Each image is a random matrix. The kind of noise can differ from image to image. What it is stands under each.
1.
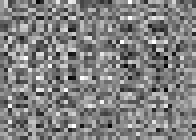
low rank plus noise
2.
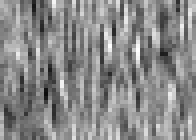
streaked along the columns
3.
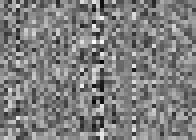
columns of uneven size
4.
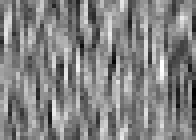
streaked along the columns
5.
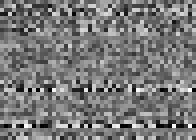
rows of uneven size
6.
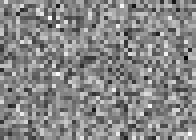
independent entries
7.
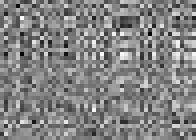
low rank plus noise
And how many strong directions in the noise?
one
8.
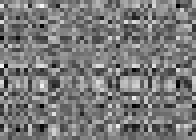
low rank plus noise
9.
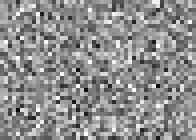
low rank plus noise
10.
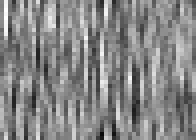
streaked along the columns
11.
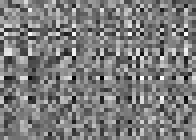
low rank plus noise
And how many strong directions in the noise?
one
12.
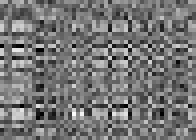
low rank plus noise
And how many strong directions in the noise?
one
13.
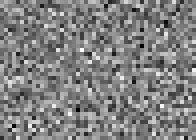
independent entries
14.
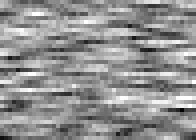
streaked along the rows
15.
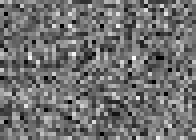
low rank plus noise
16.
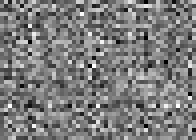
low rank plus noise
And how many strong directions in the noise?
three or four
